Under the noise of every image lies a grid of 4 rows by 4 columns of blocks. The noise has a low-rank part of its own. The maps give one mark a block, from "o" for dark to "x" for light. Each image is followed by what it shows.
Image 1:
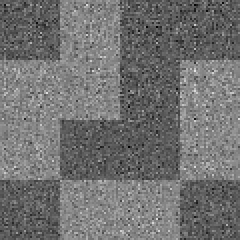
o x o o
x x o x
x o o x
o x x o
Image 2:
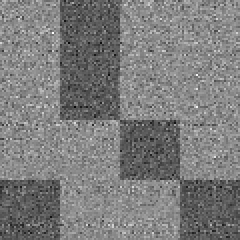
x o x x
x o x x
x x o x
o x x o
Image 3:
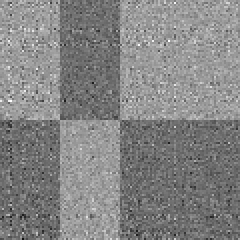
x o x x
x o x x
o x o o
o x o o
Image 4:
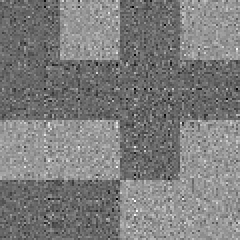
o x o x
o o o o
x x o x
o o x x
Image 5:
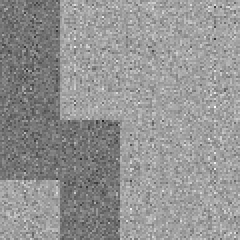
o x x x
o x x x
o o x x
x o x x
